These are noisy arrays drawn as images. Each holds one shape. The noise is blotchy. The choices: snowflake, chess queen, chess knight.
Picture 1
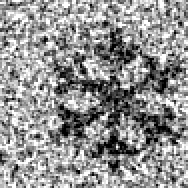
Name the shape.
snowflake
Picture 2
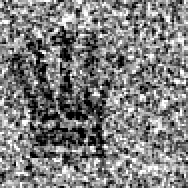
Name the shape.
chess queen
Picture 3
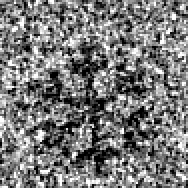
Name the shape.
snowflake
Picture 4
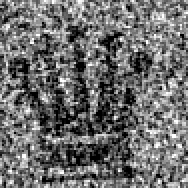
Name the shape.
chess queen
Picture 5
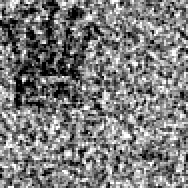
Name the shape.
chess queen
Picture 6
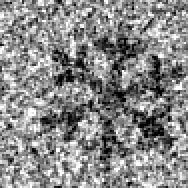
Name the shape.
snowflake
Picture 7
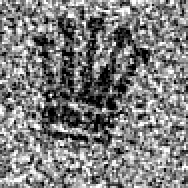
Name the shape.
chess queen
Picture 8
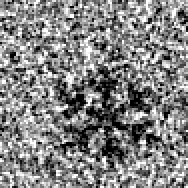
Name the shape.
snowflake
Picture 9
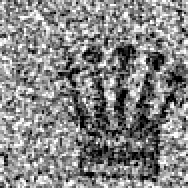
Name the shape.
chess queen
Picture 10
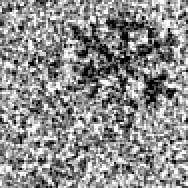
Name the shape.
snowflake
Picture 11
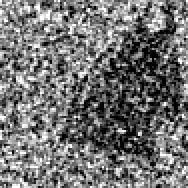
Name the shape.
chess knight
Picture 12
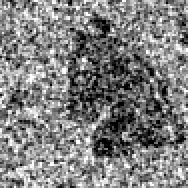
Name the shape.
chess knight
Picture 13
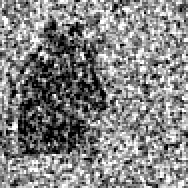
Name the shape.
chess knight
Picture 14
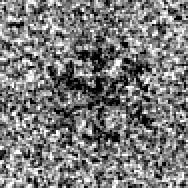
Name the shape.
snowflake
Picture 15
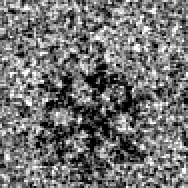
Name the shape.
snowflake
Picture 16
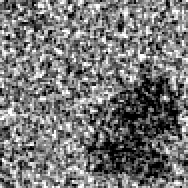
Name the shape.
chess knight
